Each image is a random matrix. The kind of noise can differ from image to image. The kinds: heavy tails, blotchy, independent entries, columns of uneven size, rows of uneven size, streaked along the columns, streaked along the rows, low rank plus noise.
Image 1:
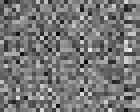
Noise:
low rank plus noise
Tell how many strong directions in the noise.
one
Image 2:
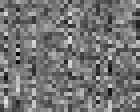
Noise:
columns of uneven size
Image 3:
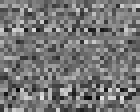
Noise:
rows of uneven size
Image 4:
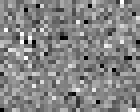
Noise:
heavy tails
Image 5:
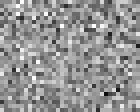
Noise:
independent entries
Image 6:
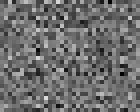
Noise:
low rank plus noise
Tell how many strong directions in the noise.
three or four
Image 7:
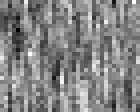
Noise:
streaked along the columns
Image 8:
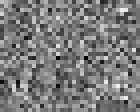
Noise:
low rank plus noise
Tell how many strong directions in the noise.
two
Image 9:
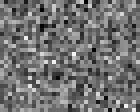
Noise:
independent entries
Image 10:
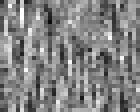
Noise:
streaked along the columns
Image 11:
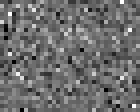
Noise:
heavy tails
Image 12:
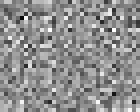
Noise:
low rank plus noise
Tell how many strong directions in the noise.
three or four
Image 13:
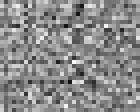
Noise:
low rank plus noise
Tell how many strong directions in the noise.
one
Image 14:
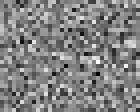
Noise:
independent entries
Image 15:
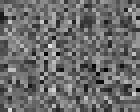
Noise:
low rank plus noise
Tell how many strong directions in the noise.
one
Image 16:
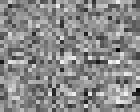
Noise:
low rank plus noise
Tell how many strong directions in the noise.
two
